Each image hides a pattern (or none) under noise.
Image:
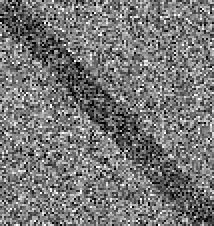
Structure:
a diagonal band
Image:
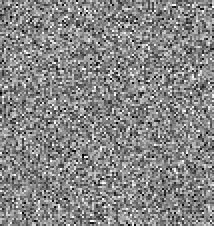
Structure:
only noise
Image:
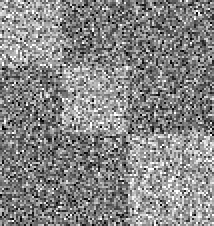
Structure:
blocks along the diagonal
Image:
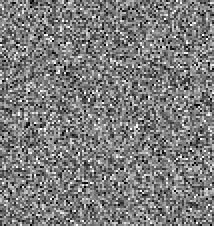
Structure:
only noise
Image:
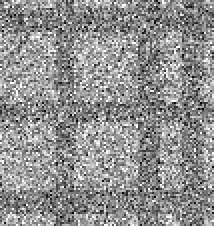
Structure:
bands of rows crossing bands of columns
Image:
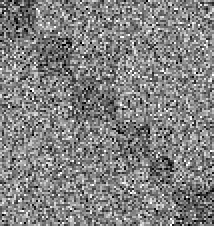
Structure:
blocks along the diagonal
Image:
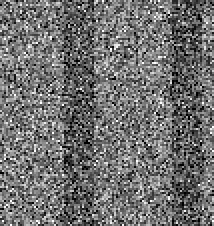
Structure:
bands of columns
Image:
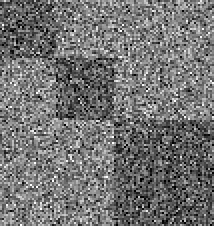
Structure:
blocks along the diagonal
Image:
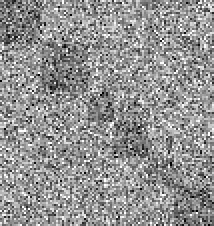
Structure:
blocks along the diagonal
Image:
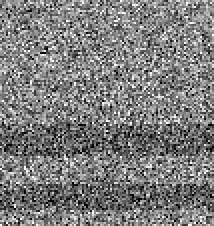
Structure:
bands of rows
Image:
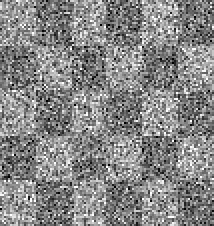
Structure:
a checkerboard
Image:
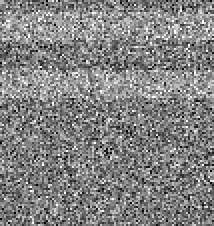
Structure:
bands of rows
